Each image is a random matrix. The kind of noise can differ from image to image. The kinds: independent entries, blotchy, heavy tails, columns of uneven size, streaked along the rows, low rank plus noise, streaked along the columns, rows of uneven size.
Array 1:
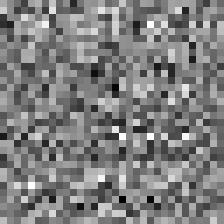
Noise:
low rank plus noise
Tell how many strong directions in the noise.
three or four
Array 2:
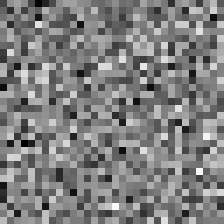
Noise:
independent entries
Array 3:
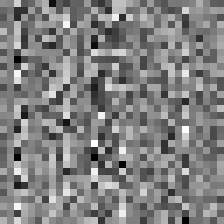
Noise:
columns of uneven size
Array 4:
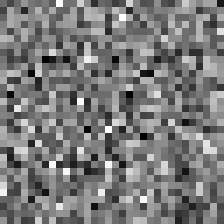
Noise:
low rank plus noise
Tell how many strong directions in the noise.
five to eight
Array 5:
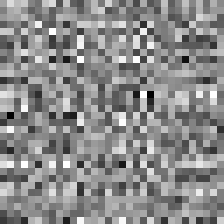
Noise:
low rank plus noise
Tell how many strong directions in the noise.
one
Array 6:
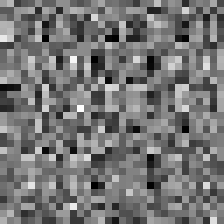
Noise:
low rank plus noise
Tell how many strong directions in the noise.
two
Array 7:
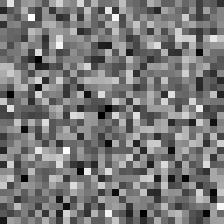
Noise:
independent entries
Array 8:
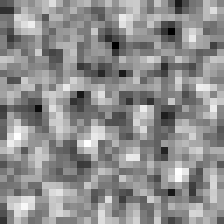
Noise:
blotchy
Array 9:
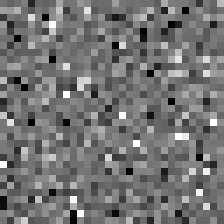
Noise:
heavy tails
